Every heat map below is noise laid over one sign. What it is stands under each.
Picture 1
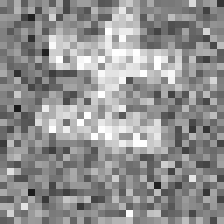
plus-minus sign
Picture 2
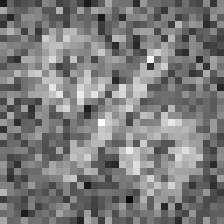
percent sign
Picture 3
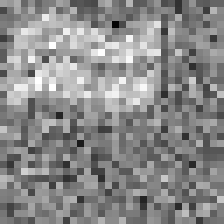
approximately sign
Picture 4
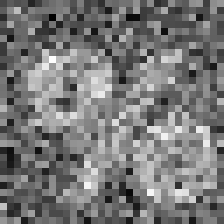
percent sign
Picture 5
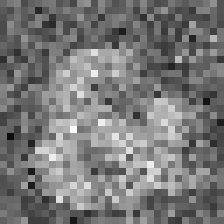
ampersand
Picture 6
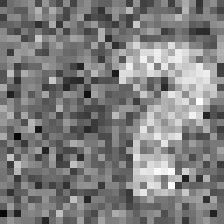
question mark
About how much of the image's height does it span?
two thirds
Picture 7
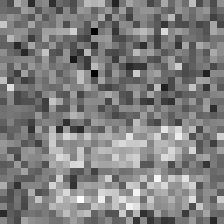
equals sign
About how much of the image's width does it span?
two thirds
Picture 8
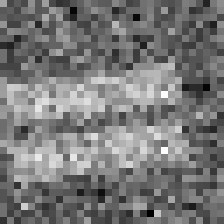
equals sign
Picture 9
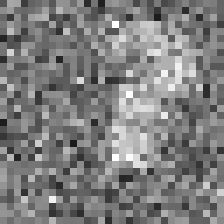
question mark
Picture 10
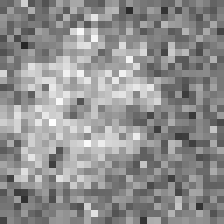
hash sign
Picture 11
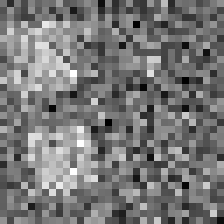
colon
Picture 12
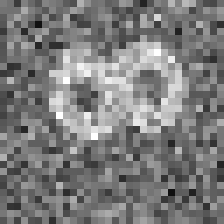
infinity sign
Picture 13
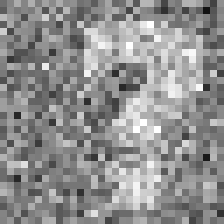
question mark
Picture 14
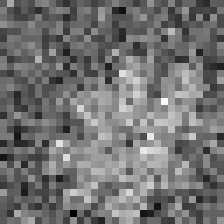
hash sign
